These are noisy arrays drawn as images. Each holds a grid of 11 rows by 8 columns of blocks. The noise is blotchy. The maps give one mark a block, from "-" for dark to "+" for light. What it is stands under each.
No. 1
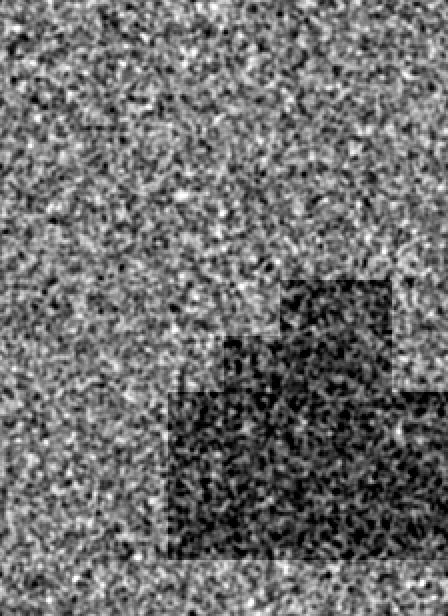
++++++++
++++++++
++++++++
++++++++
++++++++
+++++--+
++++---+
+++-----
+++-----
+++-----
++++++++
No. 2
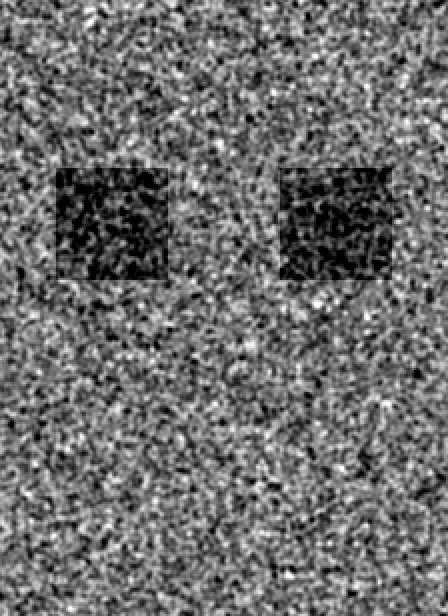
++++++++
++++++++
++++++++
+--++--+
+--++--+
++++++++
++++++++
++++++++
++++++++
++++++++
++++++++
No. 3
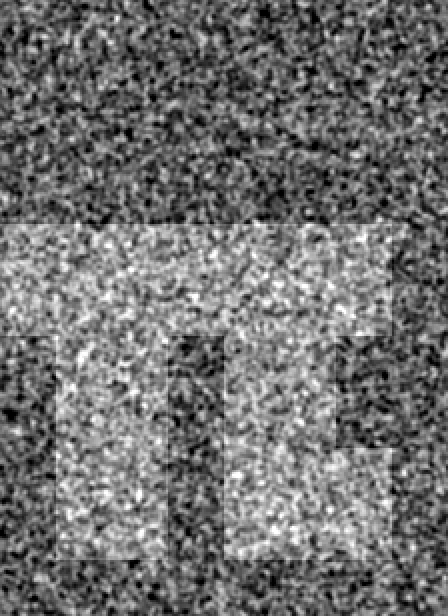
--------
--------
--------
--------
+++++++-
+++++++-
-++-++--
-++-++--
-++-+++-
-++-+++-
--------
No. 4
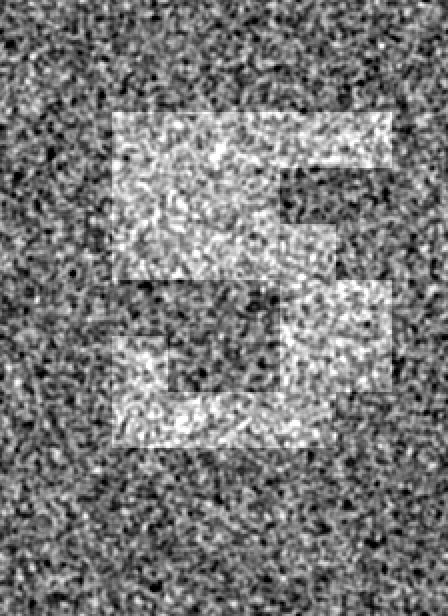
--------
--------
--+++++-
--+++---
--++++--
-----++-
--+--++-
--++++--
--------
--------
--------
